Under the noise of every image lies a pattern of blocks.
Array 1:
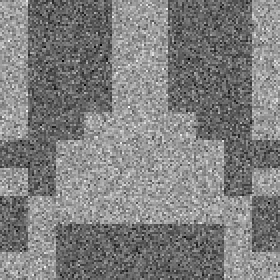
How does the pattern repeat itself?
left and right mirror each other
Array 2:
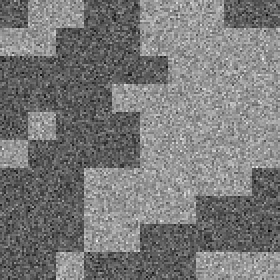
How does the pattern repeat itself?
no symmetry
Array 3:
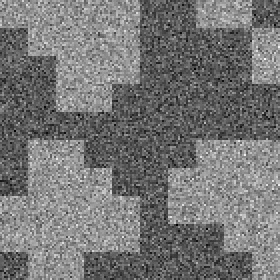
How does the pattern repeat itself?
mirrored about the diagonal from the bottom left
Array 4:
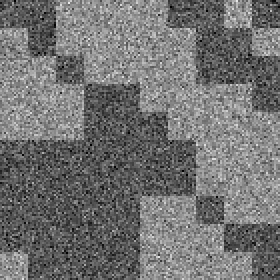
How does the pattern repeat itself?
mirrored about the diagonal from the bottom left
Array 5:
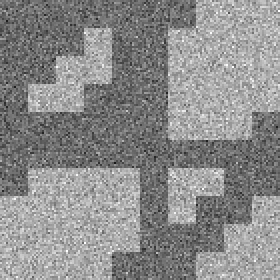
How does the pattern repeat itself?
mirrored about the diagonal from the top left
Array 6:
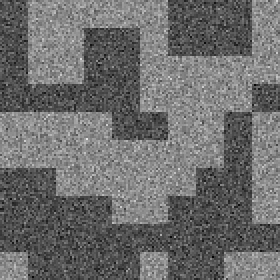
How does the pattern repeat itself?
no symmetry
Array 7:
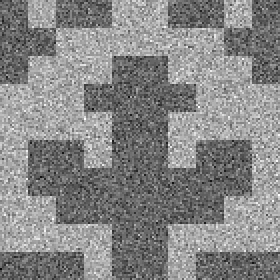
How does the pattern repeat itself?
left and right mirror each other
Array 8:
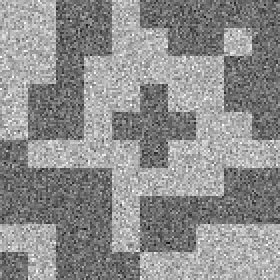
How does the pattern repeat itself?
mirrored about the diagonal from the bottom left
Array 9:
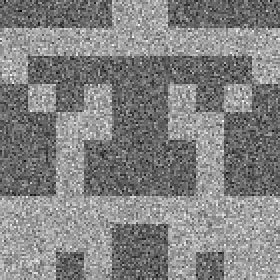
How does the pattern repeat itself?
left and right mirror each other
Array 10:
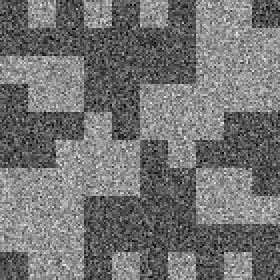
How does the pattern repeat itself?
the same after a half turn
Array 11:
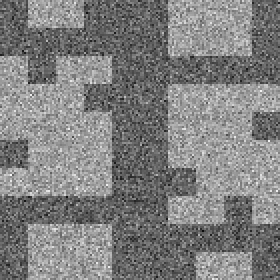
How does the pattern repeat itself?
the same after a half turn
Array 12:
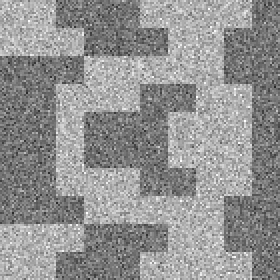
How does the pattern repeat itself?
top and bottom mirror each other
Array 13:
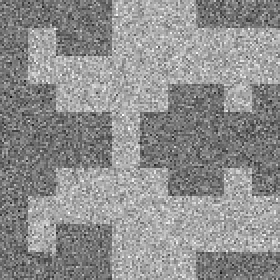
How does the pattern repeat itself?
top and bottom mirror each other
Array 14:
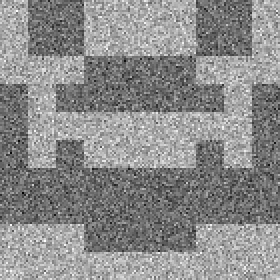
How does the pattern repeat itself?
left and right mirror each other
